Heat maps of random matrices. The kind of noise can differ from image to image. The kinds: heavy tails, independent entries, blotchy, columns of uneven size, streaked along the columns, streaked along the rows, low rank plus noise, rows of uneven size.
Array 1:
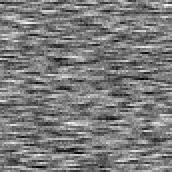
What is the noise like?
streaked along the rows
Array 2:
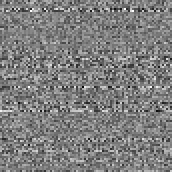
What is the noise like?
rows of uneven size
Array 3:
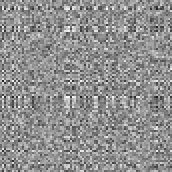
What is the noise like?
low rank plus noise
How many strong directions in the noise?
one
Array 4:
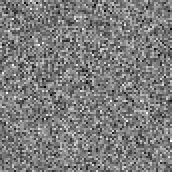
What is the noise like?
independent entries
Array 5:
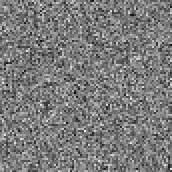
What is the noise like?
independent entries
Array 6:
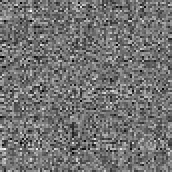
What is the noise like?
low rank plus noise
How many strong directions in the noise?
five to eight
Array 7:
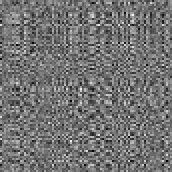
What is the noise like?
low rank plus noise
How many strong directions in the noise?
one
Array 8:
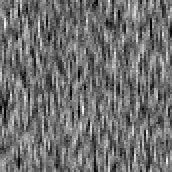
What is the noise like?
streaked along the columns
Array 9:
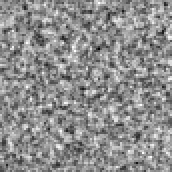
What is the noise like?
blotchy
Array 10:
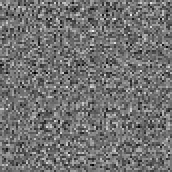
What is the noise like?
low rank plus noise
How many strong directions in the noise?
five to eight
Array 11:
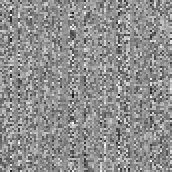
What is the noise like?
columns of uneven size
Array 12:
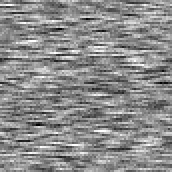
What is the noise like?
streaked along the rows
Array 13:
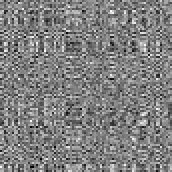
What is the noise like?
low rank plus noise
